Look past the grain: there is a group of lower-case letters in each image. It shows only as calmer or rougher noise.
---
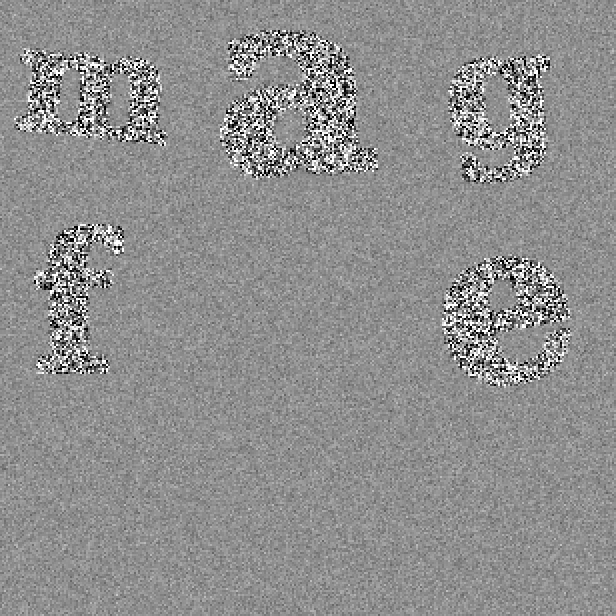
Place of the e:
middle right
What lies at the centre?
nothing
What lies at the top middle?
a
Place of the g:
top right
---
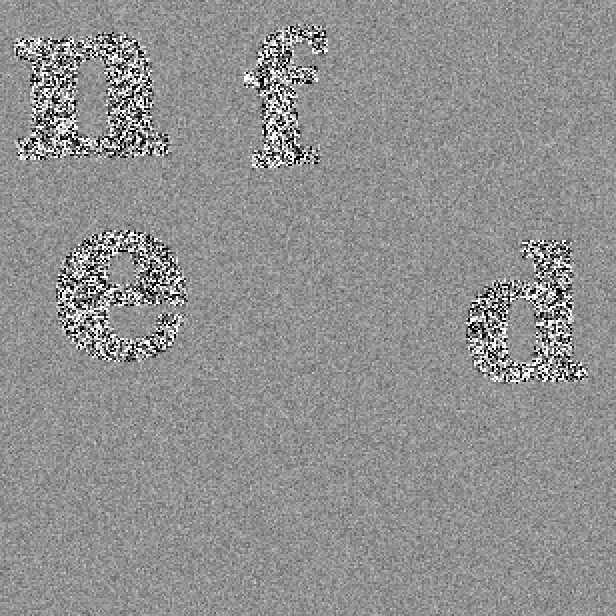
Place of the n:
top left
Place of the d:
middle right
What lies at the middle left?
e
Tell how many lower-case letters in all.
4
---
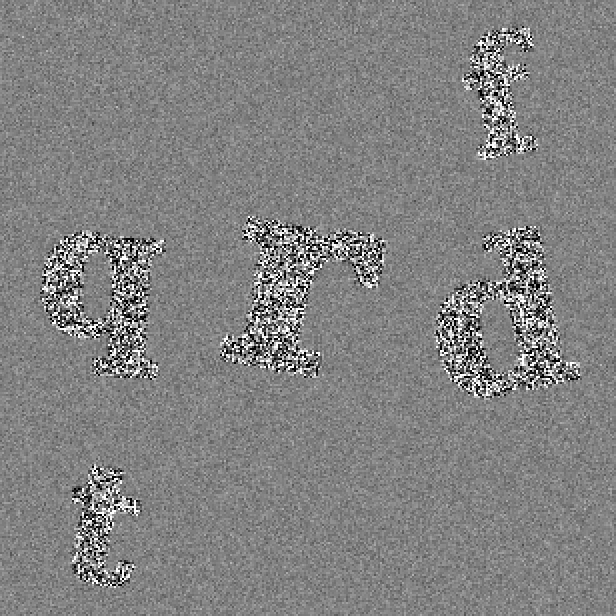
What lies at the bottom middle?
nothing
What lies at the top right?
f
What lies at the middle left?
q
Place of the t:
bottom left
